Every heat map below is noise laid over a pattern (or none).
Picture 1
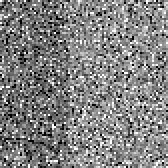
a sharp edge
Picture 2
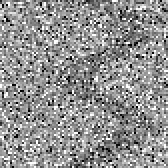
a wavy band
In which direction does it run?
top to bottom
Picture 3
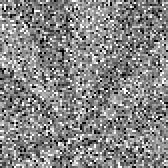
spokes from one point
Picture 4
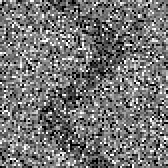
a wavy band
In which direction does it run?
top to bottom
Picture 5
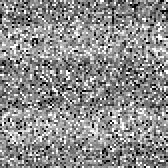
horizontal stripes
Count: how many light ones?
2
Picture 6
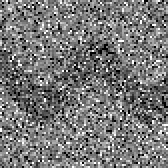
a wavy band
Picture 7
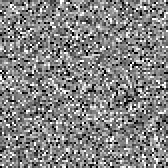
only noise
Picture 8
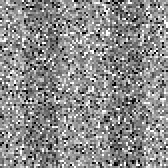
vertical stripes
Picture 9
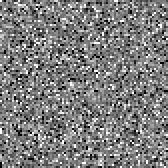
only noise
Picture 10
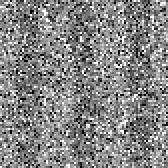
vertical stripes
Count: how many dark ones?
3
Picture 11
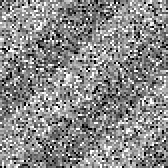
diagonal stripes
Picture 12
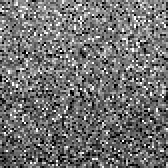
a smooth slope
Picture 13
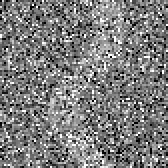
a wavy band
